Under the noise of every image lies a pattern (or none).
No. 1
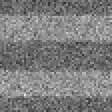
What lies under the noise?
horizontal stripes
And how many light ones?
2
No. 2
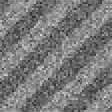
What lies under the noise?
diagonal stripes
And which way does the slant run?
bottom left to top right
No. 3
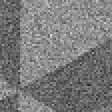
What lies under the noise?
spokes from one point
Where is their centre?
bottom left
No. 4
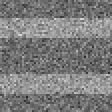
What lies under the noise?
horizontal stripes
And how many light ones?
2
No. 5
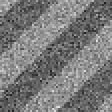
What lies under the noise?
diagonal stripes
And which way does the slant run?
bottom left to top right
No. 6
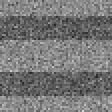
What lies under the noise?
horizontal stripes
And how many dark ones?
2
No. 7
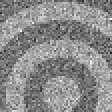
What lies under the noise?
rings round one point
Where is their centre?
bottom middle
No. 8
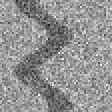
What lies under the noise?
a wavy band
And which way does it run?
top to bottom
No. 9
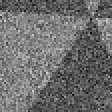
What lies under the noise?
spokes from one point
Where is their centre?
top right
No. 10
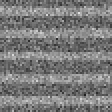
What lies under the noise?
horizontal stripes
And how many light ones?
5
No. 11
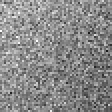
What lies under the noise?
a smooth slope
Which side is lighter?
top left
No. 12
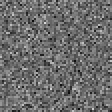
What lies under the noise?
only noise
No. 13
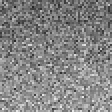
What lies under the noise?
a smooth slope
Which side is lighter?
bottom
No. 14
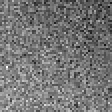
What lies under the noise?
a smooth slope
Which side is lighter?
bottom left
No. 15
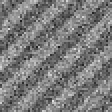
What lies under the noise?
diagonal stripes
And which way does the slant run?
bottom left to top right
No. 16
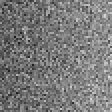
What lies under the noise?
a smooth slope
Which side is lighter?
right
